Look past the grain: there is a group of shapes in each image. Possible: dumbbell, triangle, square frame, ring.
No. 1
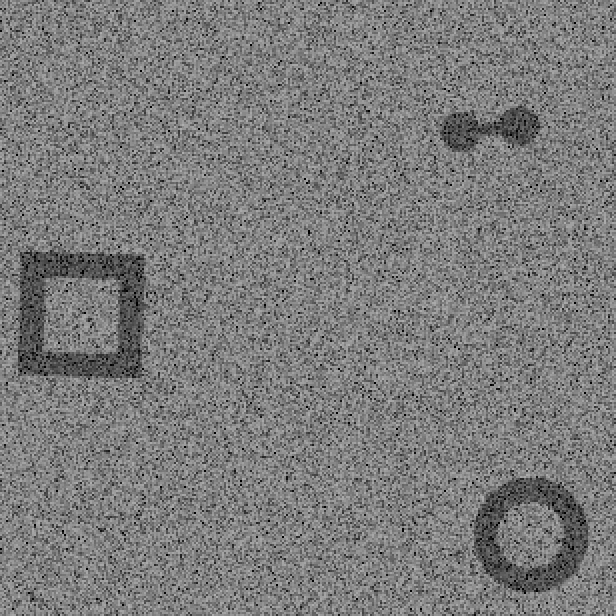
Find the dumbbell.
top right
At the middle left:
square frame
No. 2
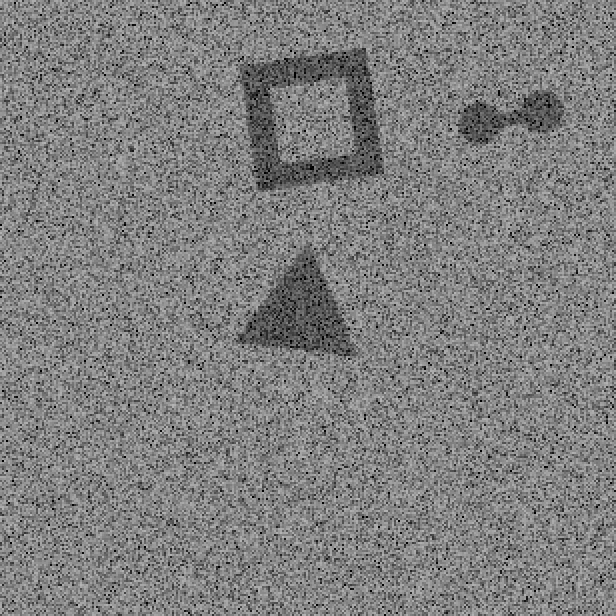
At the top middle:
square frame
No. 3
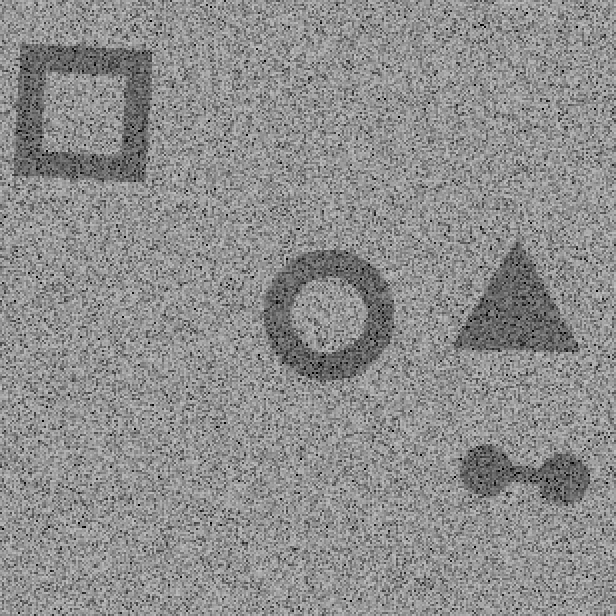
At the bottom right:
dumbbell
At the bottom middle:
nothing
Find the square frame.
top left
